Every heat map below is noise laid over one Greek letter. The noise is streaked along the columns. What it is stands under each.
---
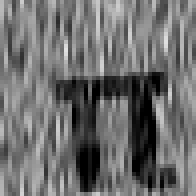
pi
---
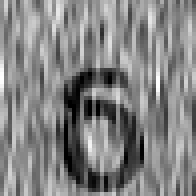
delta
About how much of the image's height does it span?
two thirds
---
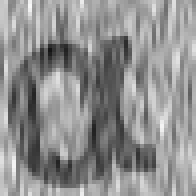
alpha
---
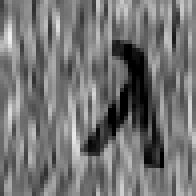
lambda
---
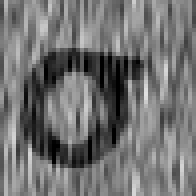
sigma
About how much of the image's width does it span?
two thirds
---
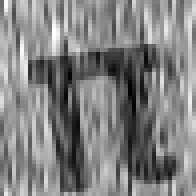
pi
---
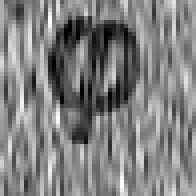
phi
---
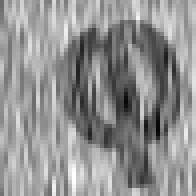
phi
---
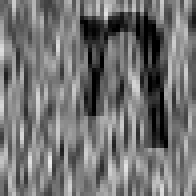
eta
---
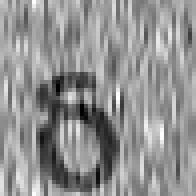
delta
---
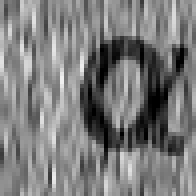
alpha
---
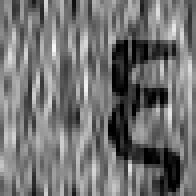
xi
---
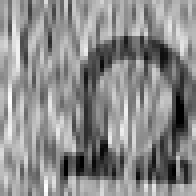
omega
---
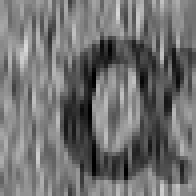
alpha
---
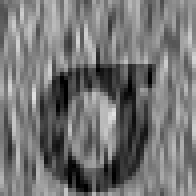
sigma
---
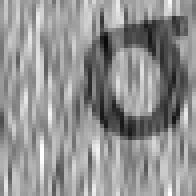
sigma
